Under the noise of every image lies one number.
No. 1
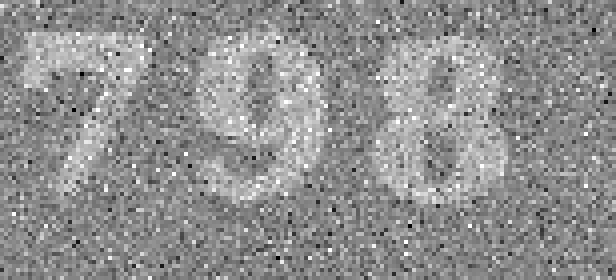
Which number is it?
798
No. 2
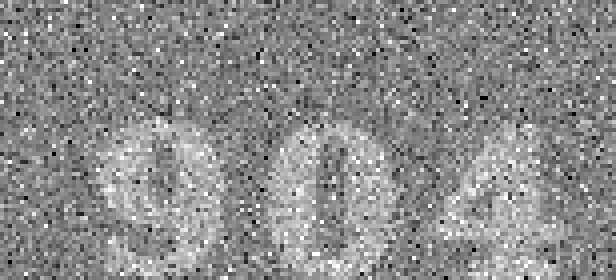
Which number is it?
904
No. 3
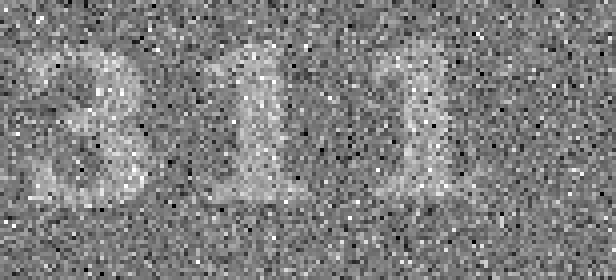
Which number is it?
311
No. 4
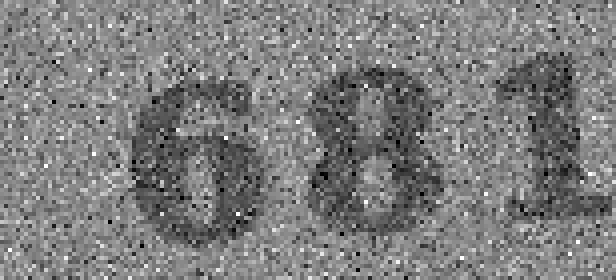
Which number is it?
681
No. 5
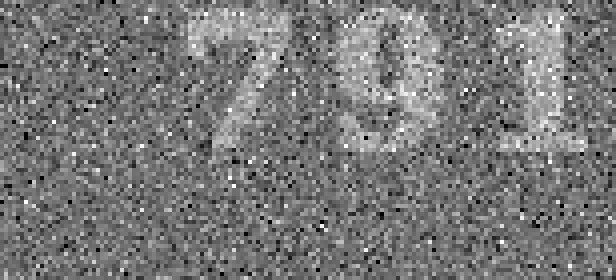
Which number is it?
791
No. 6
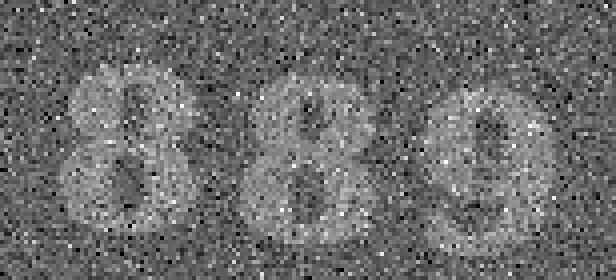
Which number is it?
889
